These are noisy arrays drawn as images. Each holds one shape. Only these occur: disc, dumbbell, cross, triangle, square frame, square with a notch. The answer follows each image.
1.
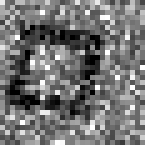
square frame
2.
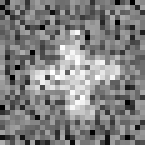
cross
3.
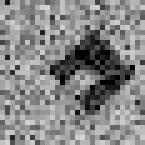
square with a notch
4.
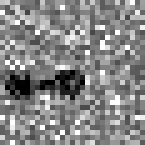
dumbbell
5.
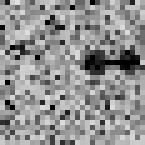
dumbbell
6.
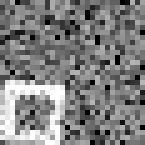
square frame
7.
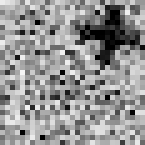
cross
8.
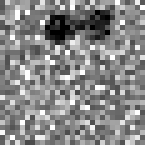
dumbbell
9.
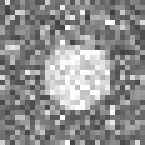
disc
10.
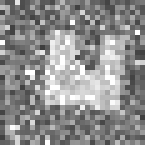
square with a notch
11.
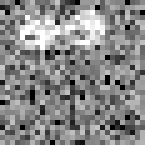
dumbbell
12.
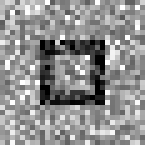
square frame
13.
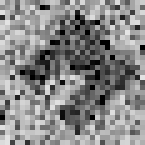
square with a notch
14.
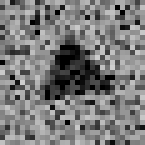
triangle
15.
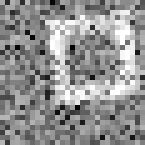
square frame
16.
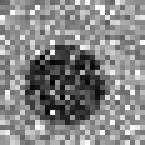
disc
